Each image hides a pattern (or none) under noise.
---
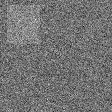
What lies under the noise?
one block
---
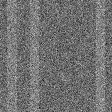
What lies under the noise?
bands of columns
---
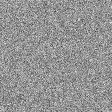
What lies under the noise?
only noise
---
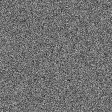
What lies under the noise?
only noise
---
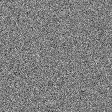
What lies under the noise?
only noise
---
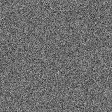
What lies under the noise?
only noise
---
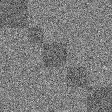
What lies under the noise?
blocks along the diagonal
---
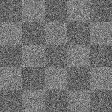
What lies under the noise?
a checkerboard
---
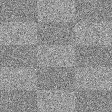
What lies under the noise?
a checkerboard
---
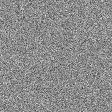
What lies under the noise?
only noise
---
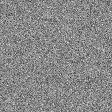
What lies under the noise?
only noise
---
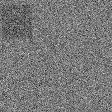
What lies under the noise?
one block
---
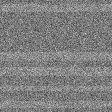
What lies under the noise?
bands of rows
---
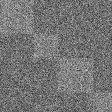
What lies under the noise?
blocks along the diagonal
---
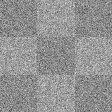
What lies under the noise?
a checkerboard
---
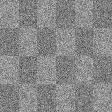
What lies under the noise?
a checkerboard
